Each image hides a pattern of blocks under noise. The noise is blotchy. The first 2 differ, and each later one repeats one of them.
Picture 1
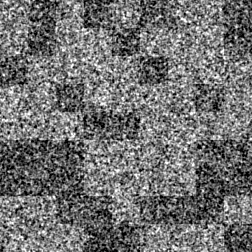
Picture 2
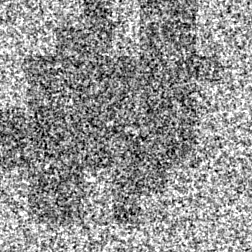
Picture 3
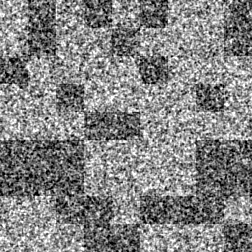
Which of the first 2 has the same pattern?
1
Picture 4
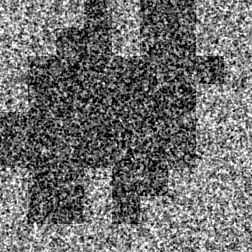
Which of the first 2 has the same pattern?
2
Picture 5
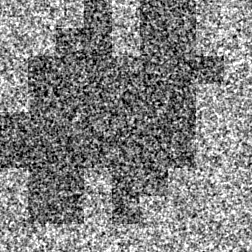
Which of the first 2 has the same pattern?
2
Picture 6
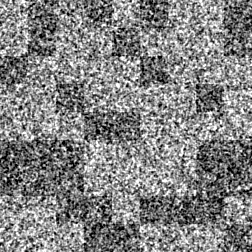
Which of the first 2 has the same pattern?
1
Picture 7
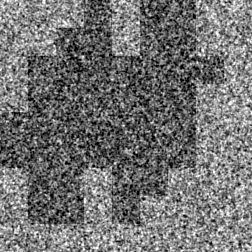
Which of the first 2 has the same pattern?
2
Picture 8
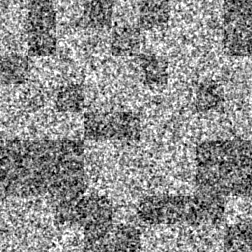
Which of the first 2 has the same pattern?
1
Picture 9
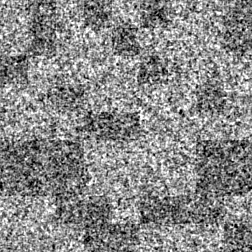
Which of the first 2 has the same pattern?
1
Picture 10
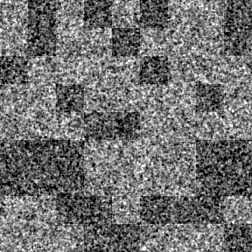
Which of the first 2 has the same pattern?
1
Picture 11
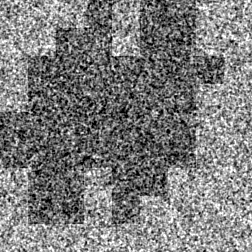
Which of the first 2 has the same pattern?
2
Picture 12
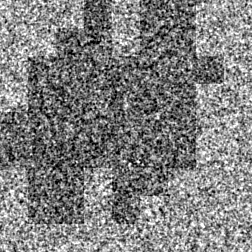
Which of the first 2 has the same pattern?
2
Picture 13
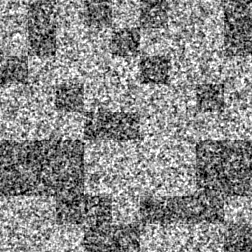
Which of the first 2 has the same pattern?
1
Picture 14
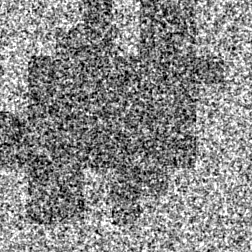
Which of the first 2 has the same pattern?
2
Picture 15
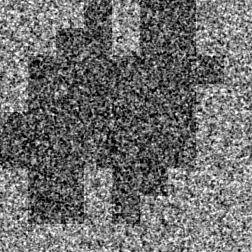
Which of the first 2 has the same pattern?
2
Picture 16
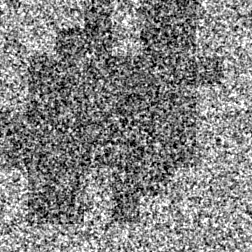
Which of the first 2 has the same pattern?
2
